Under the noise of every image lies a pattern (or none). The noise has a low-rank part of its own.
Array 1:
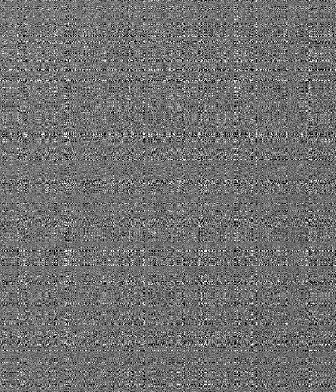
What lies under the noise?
a smooth slope
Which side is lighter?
top left
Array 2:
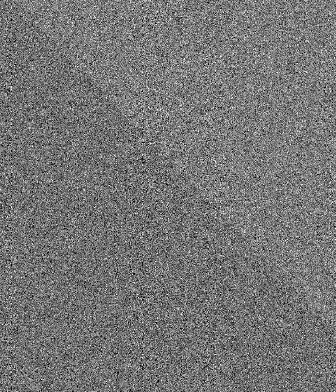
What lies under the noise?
a sharp edge
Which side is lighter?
top right
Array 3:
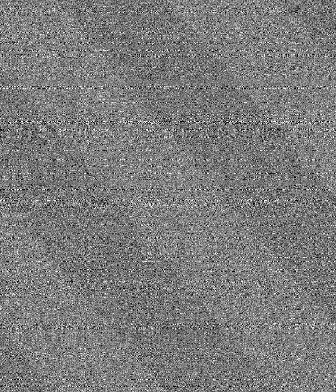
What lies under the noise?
diagonal stripes
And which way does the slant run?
top left to bottom right
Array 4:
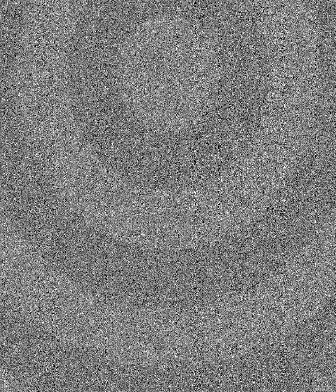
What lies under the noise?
rings round one point
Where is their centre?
top middle
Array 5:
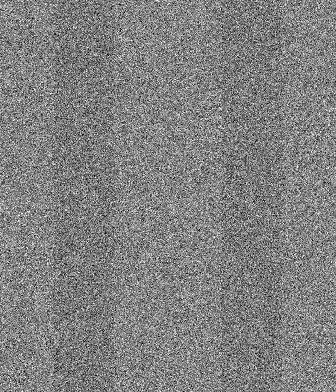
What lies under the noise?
vertical stripes
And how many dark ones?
2
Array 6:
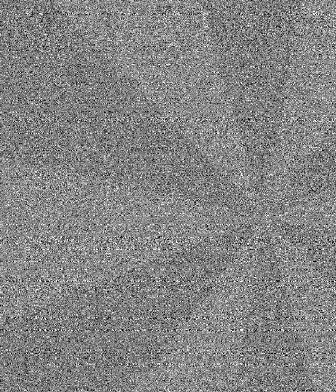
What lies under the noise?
spokes from one point
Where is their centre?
middle right
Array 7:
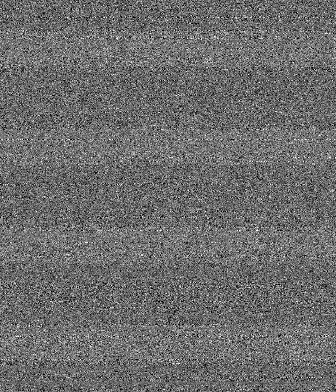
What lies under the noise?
horizontal stripes
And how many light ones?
4
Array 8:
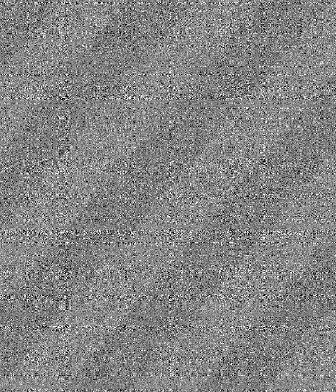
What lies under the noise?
diagonal stripes
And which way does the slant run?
bottom left to top right
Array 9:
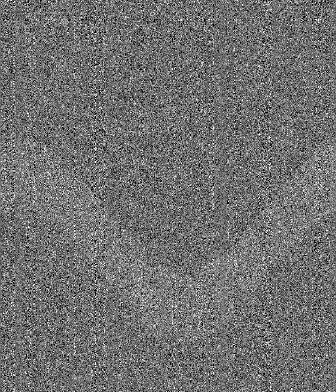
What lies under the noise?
a wavy band
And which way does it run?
left to right
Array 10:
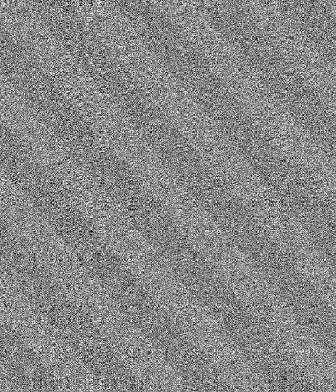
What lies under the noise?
diagonal stripes
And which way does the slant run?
top left to bottom right
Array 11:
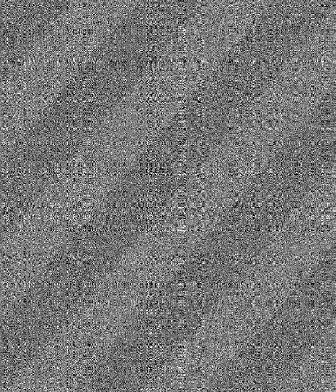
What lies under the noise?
diagonal stripes
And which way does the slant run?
bottom left to top right
